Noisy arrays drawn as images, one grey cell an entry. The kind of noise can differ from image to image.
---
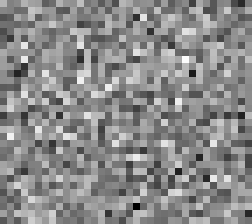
independent entries
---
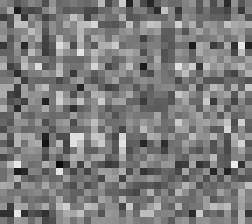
low rank plus noise
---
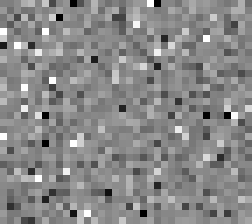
heavy tails
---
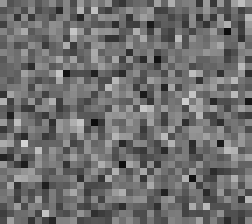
independent entries
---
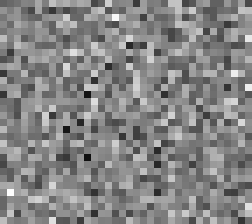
independent entries
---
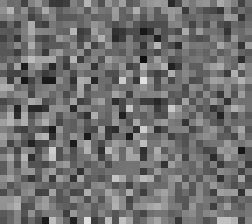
low rank plus noise
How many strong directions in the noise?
three or four
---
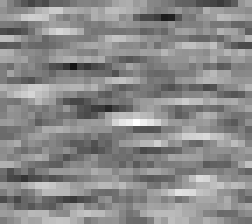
streaked along the rows
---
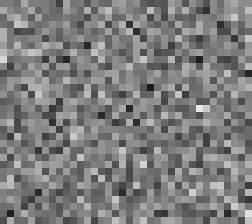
independent entries
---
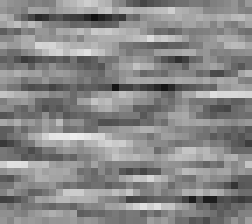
streaked along the rows
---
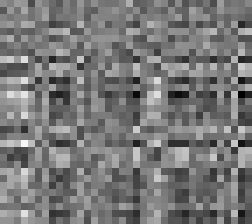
low rank plus noise
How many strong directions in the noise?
one
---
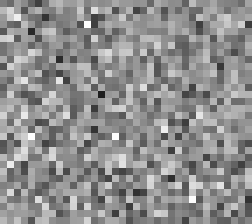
independent entries
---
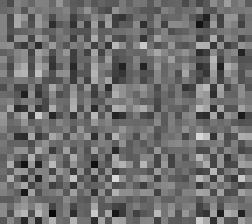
low rank plus noise
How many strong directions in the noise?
one
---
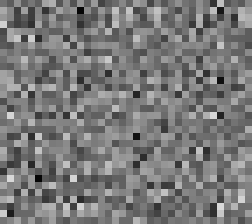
low rank plus noise
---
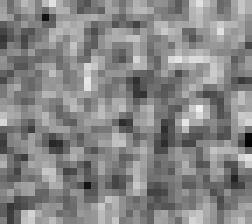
blotchy
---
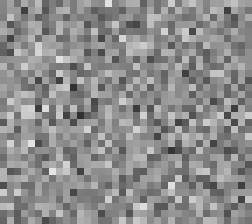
independent entries
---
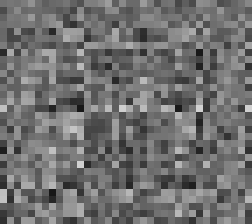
low rank plus noise
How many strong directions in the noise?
two
